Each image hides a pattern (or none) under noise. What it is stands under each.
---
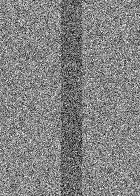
one band of columns
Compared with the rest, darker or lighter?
darker
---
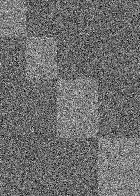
blocks along the diagonal
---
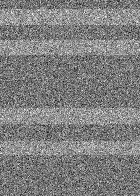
bands of rows
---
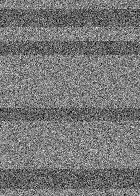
bands of rows
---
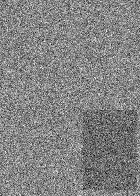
one block
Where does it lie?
bottom right
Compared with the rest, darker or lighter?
darker
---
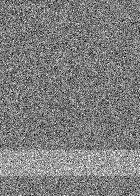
one band of rows
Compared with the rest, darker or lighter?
lighter
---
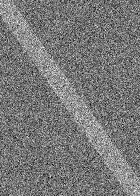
a diagonal band
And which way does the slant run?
top left to bottom right
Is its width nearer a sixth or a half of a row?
a sixth
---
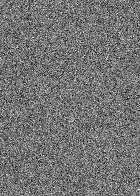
only noise
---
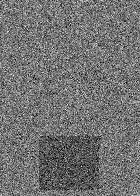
one block
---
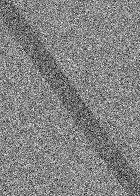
a diagonal band
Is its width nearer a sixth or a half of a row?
a sixth
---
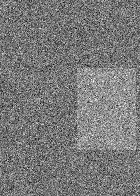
one block
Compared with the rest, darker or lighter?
lighter
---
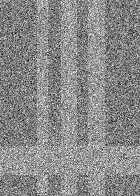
bands of rows crossing bands of columns
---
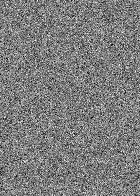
only noise
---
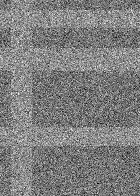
bands of rows crossing bands of columns
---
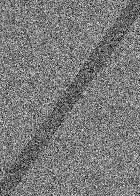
a diagonal band
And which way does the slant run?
bottom left to top right
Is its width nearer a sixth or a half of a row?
a sixth
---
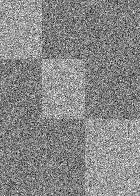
blocks along the diagonal
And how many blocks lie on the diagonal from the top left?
3
